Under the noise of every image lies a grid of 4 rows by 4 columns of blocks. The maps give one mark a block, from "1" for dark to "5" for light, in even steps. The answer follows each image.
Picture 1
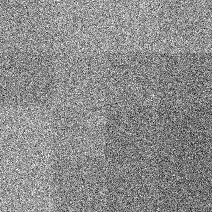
4554
3432
5421
5321
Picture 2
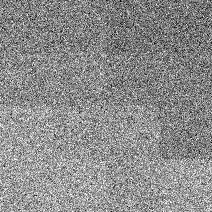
2211
3322
5442
5545
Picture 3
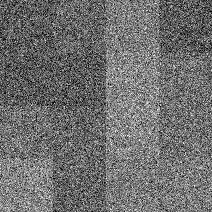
1241
1153
3253
5244
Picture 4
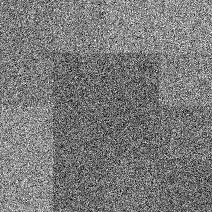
3455
3114
5112
5121
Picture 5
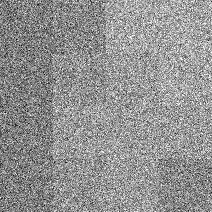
1255
1345
1444
1342
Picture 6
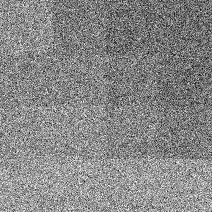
4211
3321
4432
5555
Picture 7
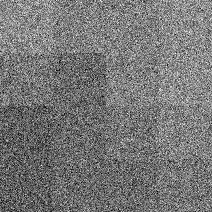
5445
3245
1234
1223
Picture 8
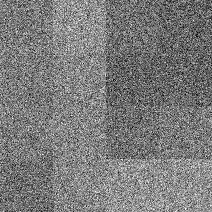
3521
3411
3423
2455
